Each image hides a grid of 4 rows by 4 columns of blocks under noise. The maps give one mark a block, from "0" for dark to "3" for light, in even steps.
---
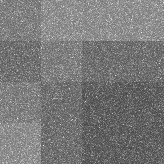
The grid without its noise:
2333
1211
2100
3100
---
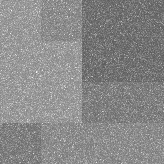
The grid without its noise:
3200
3300
3311
1222
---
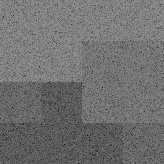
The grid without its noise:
3333
3322
1022
0001
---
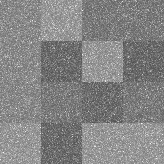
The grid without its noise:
2311
2030
2101
3033
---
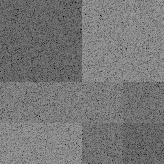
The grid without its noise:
0033
0033
2221
3310
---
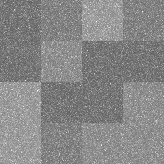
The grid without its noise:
0131
0200
3002
3122
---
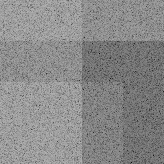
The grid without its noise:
3322
2200
3310
3310
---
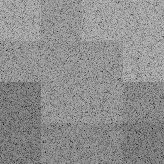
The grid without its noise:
3233
2223
0221
0110
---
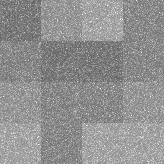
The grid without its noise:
0231
1001
2112
3133
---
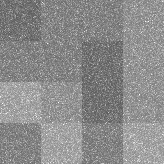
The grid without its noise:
0112
1102
3202
1313
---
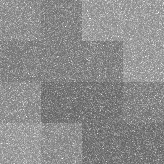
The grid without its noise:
2133
1113
2001
3200
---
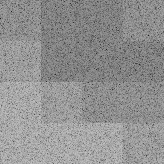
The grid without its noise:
1001
2000
3211
3332
